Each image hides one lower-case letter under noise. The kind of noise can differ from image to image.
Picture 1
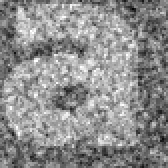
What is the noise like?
blotchy
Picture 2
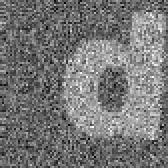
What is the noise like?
low rank plus noise
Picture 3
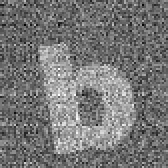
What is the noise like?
low rank plus noise
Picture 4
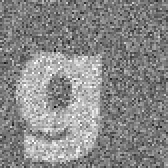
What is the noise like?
independent entries
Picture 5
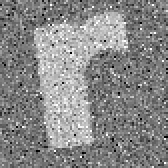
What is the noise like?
heavy tails
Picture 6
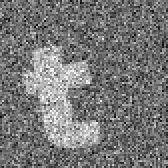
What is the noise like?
independent entries
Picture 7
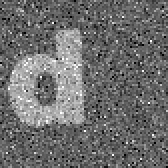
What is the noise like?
heavy tails
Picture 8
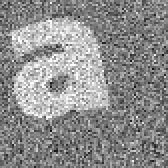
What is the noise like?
low rank plus noise
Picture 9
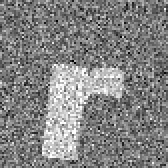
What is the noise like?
independent entries
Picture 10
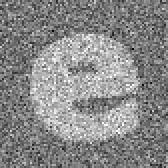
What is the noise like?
independent entries
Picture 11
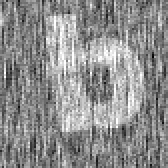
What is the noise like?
streaked along the columns
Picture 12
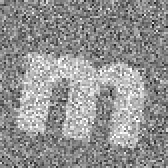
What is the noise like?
independent entries
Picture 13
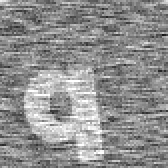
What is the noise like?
streaked along the rows
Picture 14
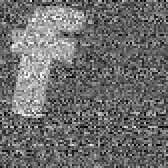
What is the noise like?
rows of uneven size
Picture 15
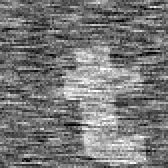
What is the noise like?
streaked along the rows
